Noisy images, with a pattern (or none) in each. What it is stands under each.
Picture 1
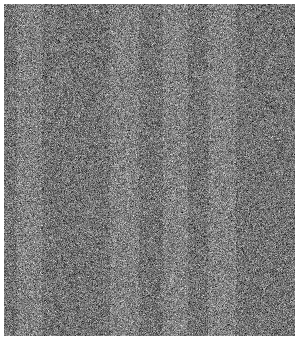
bands of columns
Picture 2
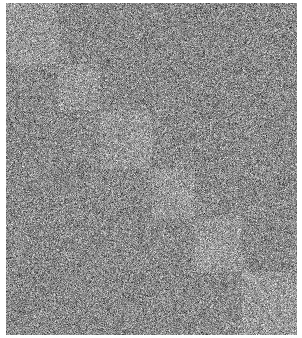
blocks along the diagonal
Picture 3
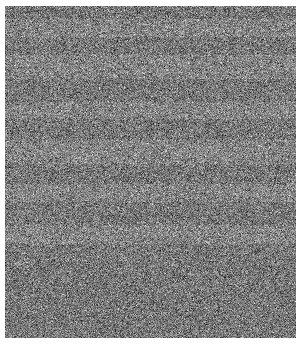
bands of rows
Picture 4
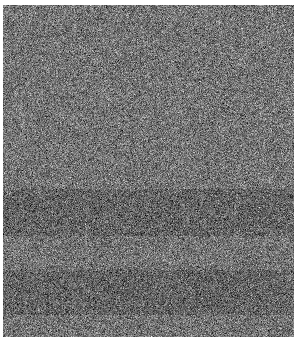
bands of rows
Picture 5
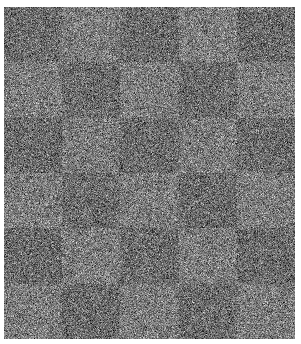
a checkerboard
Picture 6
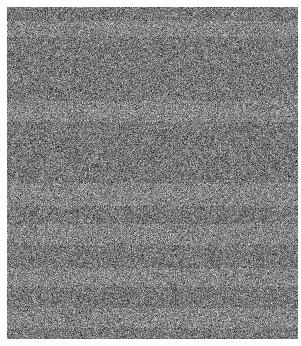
bands of rows
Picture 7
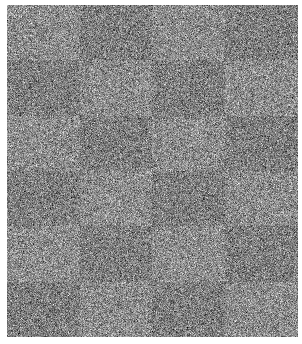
a checkerboard
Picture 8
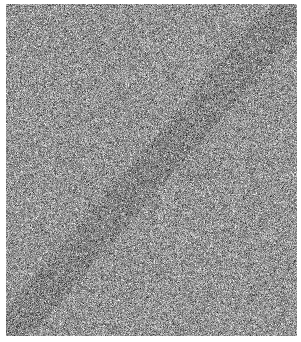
a diagonal band
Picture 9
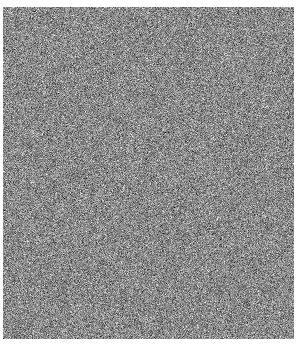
only noise
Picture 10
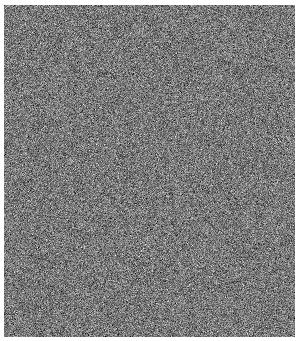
only noise
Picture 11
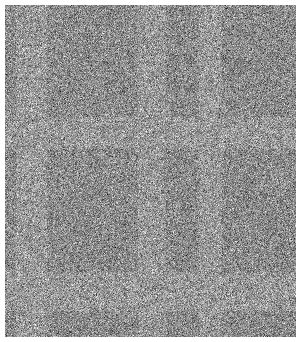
bands of rows crossing bands of columns
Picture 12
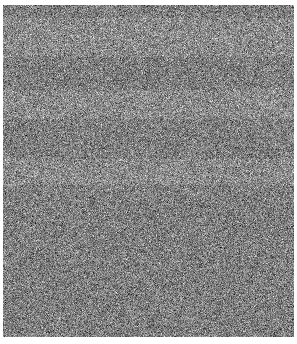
bands of rows
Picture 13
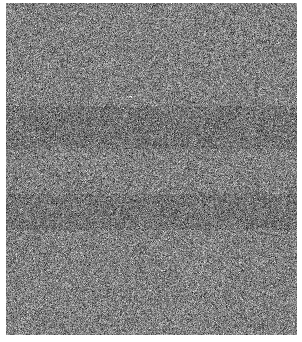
bands of rows
